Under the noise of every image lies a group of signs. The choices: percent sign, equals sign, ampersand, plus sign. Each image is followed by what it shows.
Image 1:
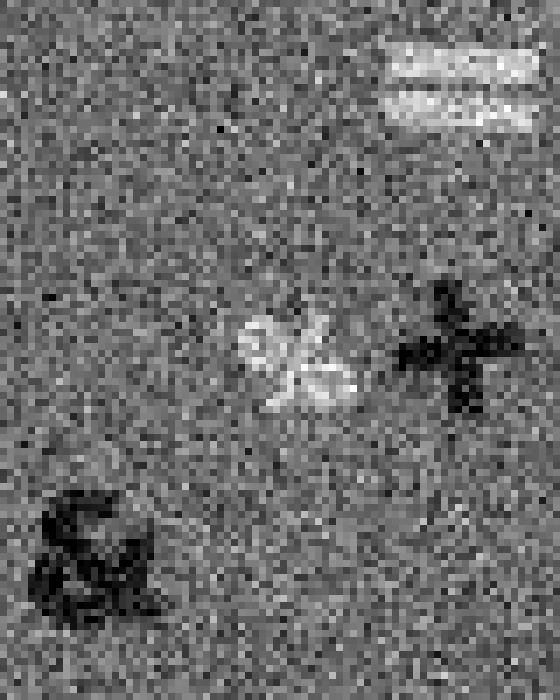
top right: light equals sign; centre: light percent sign; middle right: dark plus sign; bottom left: dark ampersand
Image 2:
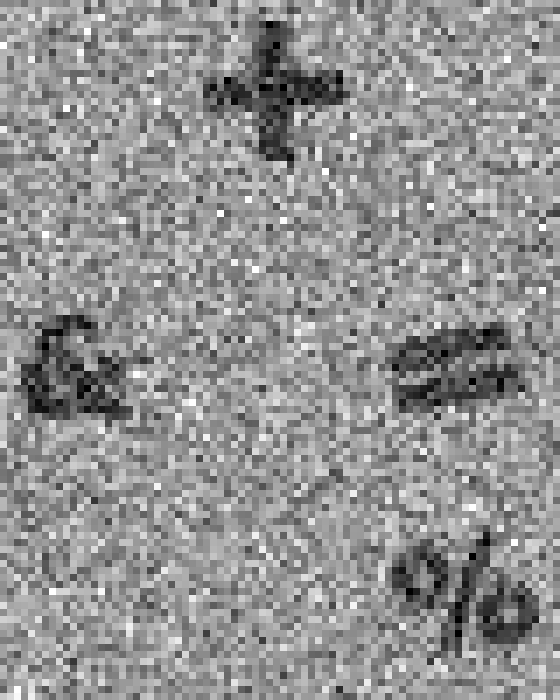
top middle: dark plus sign; middle left: dark ampersand; middle right: dark equals sign; bottom right: dark percent sign
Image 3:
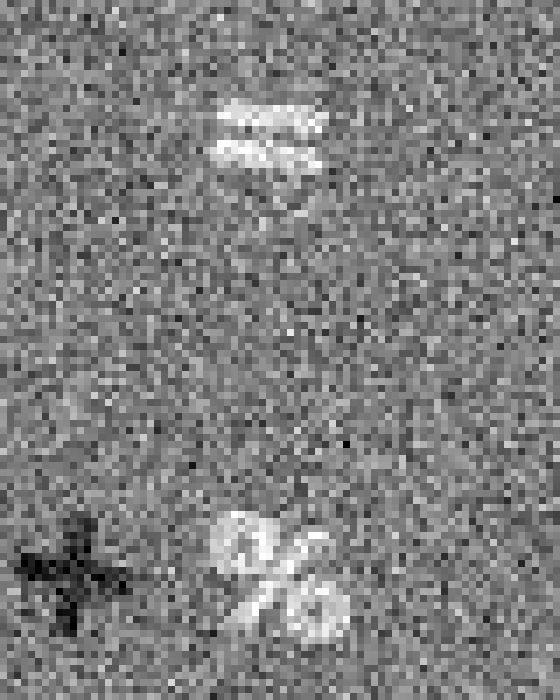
top middle: light equals sign; bottom left: dark plus sign; bottom middle: light percent sign
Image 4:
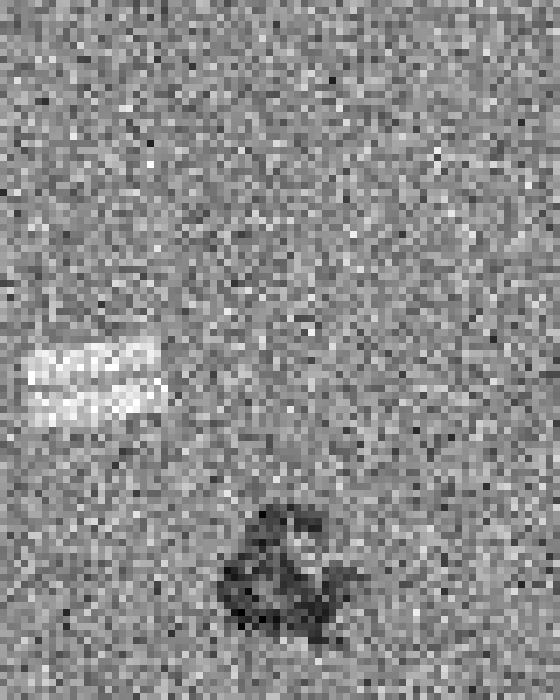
middle left: light equals sign; bottom middle: dark ampersand
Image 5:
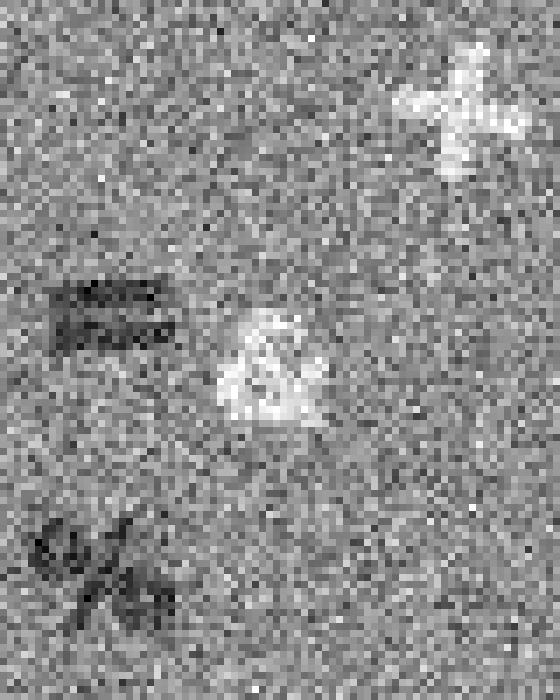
top right: light plus sign; middle left: dark equals sign; centre: light ampersand; bottom left: dark percent sign
